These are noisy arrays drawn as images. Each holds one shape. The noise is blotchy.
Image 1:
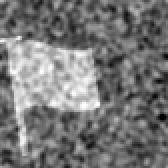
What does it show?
light flag
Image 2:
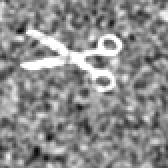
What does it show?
light pair of scissors
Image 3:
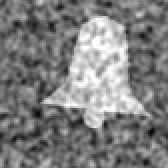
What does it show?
light bell
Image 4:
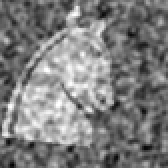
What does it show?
light chess knight
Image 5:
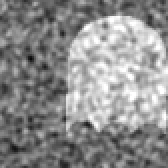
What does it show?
light ghost
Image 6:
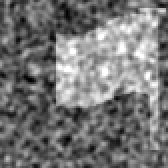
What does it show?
light flag
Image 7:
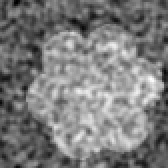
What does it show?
light flower
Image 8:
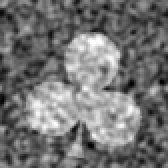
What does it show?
light club
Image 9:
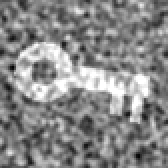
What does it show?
light key
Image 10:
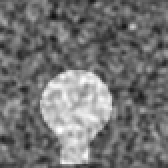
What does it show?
light light bulb
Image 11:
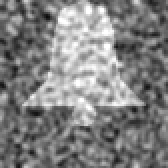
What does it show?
light bell
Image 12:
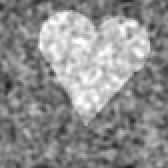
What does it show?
light heart
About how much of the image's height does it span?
two thirds
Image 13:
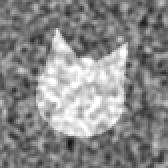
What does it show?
light cat's head
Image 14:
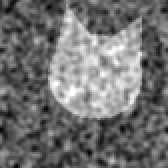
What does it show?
light cat's head
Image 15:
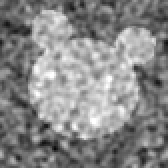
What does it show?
light bear's head
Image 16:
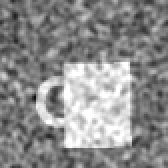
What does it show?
light cup
